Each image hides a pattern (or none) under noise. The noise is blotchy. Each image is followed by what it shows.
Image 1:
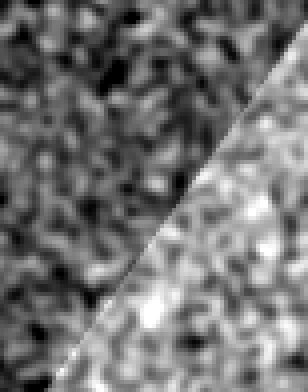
a sharp edge
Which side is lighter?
bottom right
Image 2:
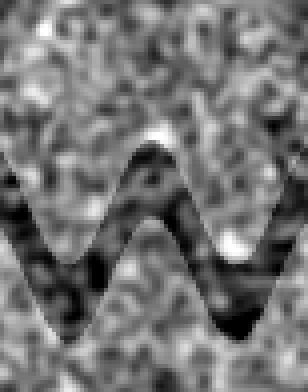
a wavy band
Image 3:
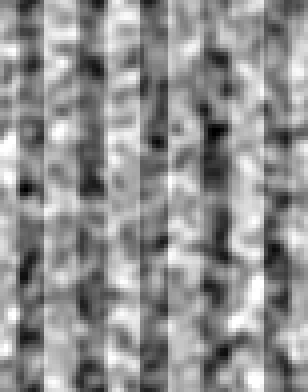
vertical stripes
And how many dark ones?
5
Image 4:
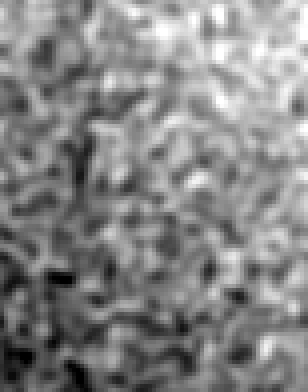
a smooth slope
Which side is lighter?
top right
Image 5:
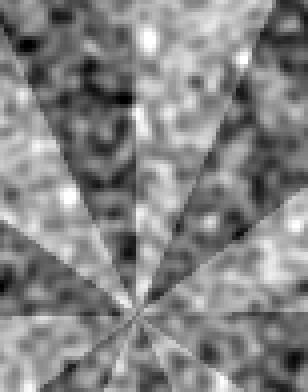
spokes from one point
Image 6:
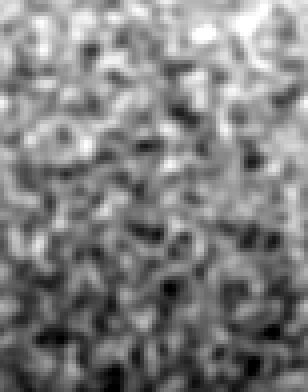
a smooth slope
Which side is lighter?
top
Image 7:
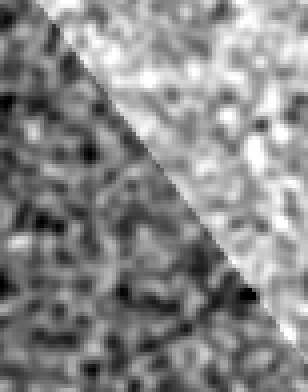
a sharp edge
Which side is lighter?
top right
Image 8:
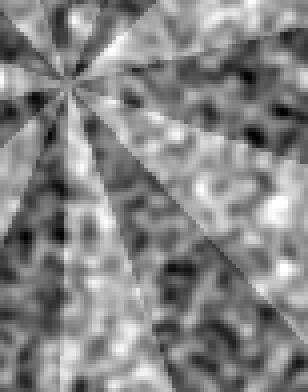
spokes from one point
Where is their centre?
top left
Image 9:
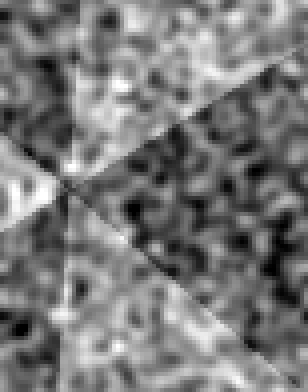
spokes from one point
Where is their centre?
middle left
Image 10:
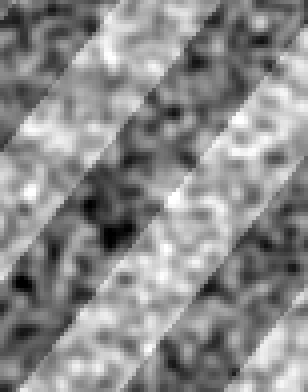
diagonal stripes
